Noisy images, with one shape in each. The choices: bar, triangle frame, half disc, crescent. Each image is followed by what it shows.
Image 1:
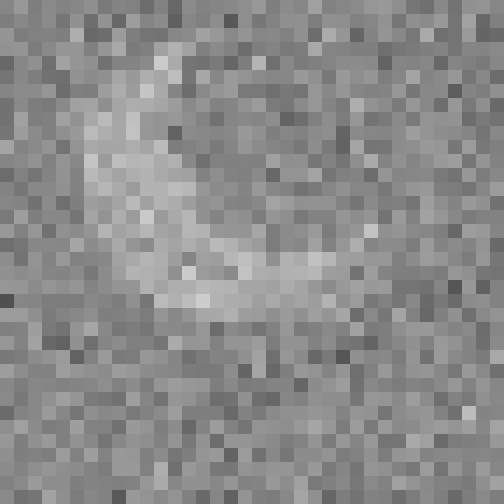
light crescent
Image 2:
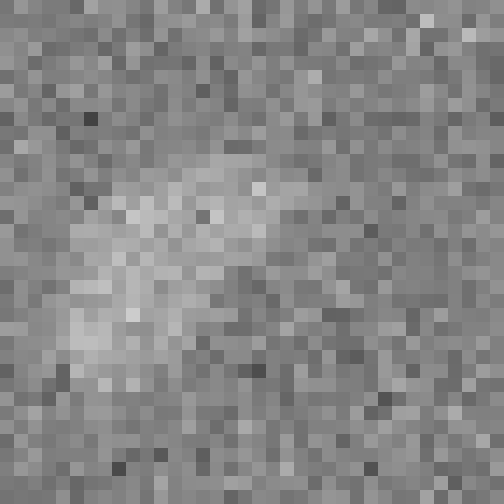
light half disc
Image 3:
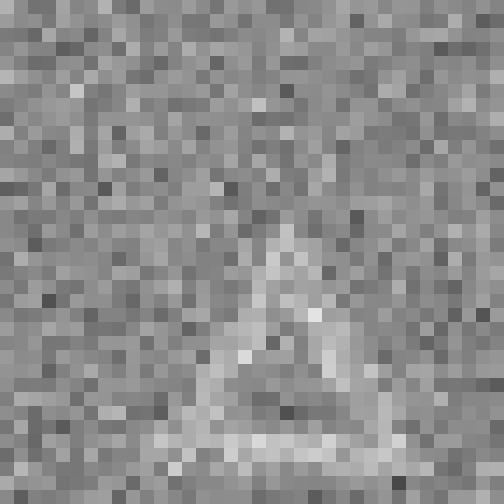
light triangle frame
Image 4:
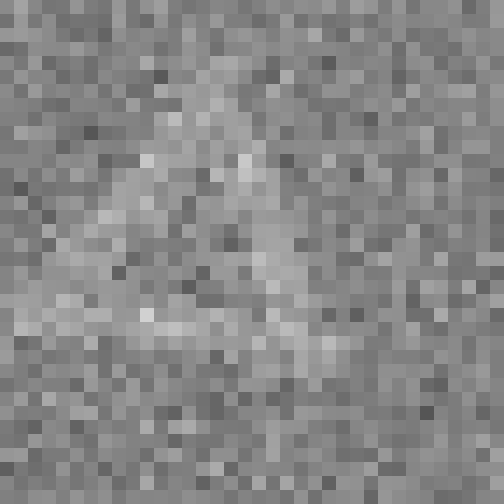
light triangle frame
